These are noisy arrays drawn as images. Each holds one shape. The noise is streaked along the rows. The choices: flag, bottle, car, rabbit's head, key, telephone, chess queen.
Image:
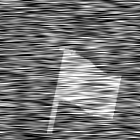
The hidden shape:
flag
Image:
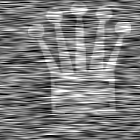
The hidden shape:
chess queen
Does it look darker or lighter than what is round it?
lighter
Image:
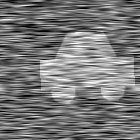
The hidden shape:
car
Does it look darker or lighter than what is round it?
lighter
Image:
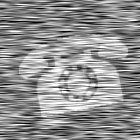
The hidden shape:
telephone
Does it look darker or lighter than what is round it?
lighter
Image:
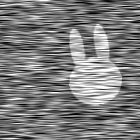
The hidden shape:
rabbit's head
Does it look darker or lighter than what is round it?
lighter
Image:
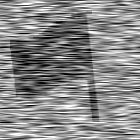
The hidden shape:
flag
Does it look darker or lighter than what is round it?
darker
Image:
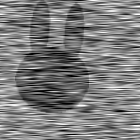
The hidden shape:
rabbit's head
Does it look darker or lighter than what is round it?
darker
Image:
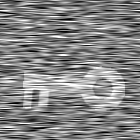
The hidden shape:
key
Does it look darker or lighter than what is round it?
lighter
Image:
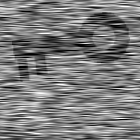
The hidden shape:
key
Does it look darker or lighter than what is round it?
darker
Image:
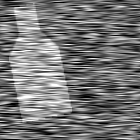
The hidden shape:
bottle
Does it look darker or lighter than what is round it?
lighter
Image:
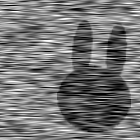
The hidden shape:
rabbit's head
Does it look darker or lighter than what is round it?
darker
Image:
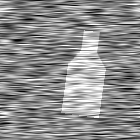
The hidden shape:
bottle
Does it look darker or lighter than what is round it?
lighter
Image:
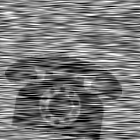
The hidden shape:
telephone
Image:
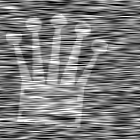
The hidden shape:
chess queen
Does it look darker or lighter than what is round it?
lighter
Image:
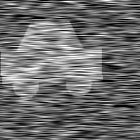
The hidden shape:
car
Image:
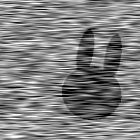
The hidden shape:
rabbit's head
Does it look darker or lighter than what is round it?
darker
